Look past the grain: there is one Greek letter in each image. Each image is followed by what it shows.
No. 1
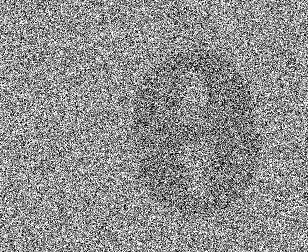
theta
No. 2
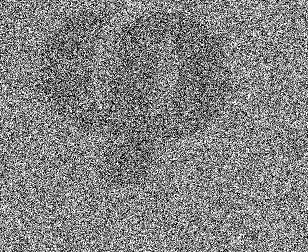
phi
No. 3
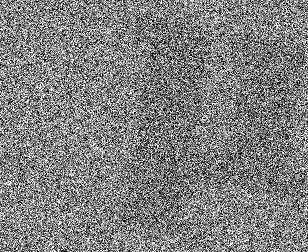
mu
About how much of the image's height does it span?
nearly all
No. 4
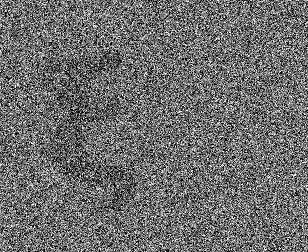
xi
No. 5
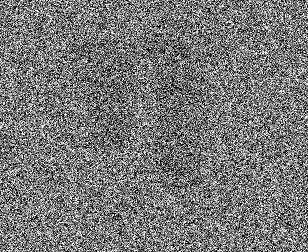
eta
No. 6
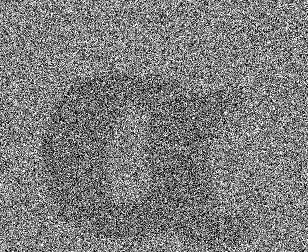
alpha
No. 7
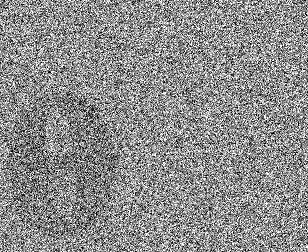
theta
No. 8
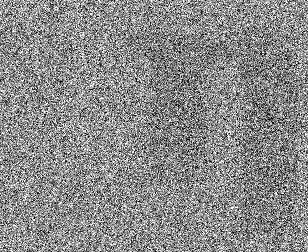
eta
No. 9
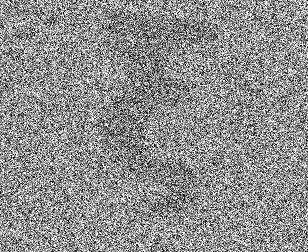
xi
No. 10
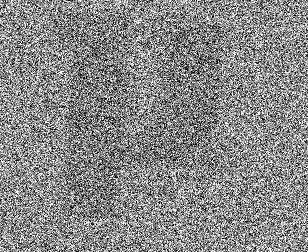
mu
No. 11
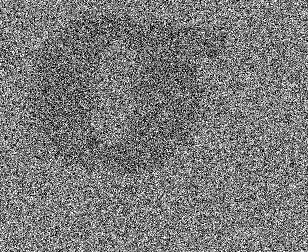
sigma
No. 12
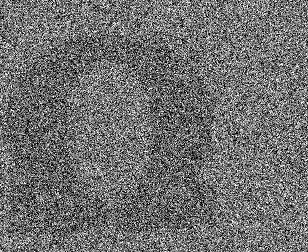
omega
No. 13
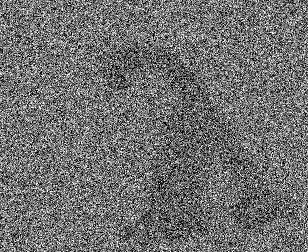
lambda
